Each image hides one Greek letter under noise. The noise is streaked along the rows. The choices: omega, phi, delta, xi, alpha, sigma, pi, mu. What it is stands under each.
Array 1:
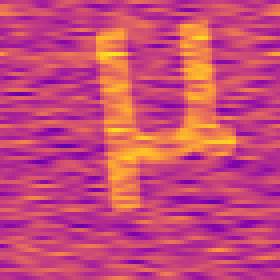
mu
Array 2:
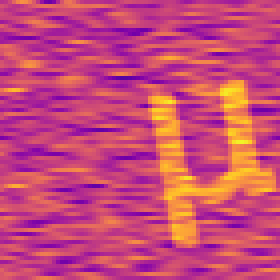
mu
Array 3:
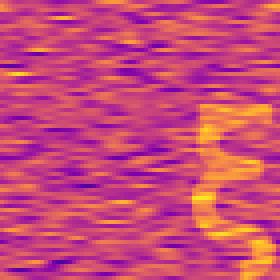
xi
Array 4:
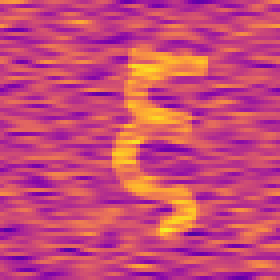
xi
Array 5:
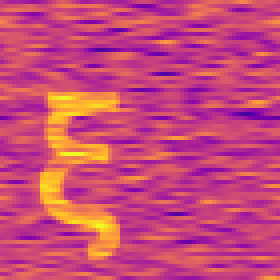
xi
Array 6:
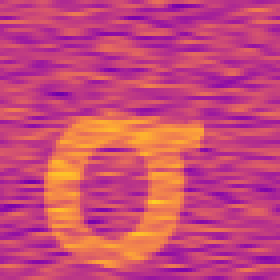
sigma
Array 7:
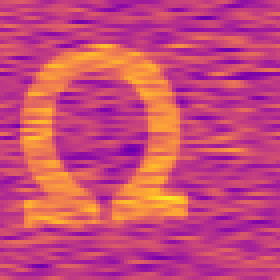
omega
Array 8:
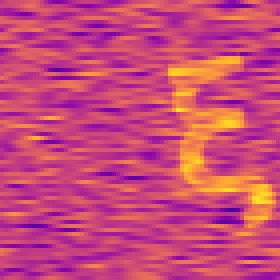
xi
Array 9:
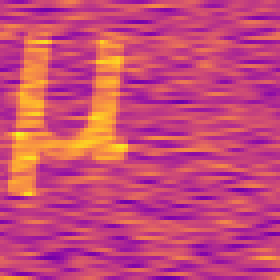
mu
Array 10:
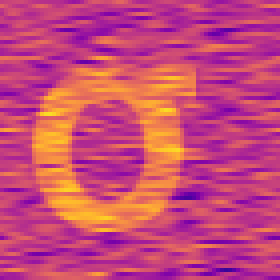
sigma
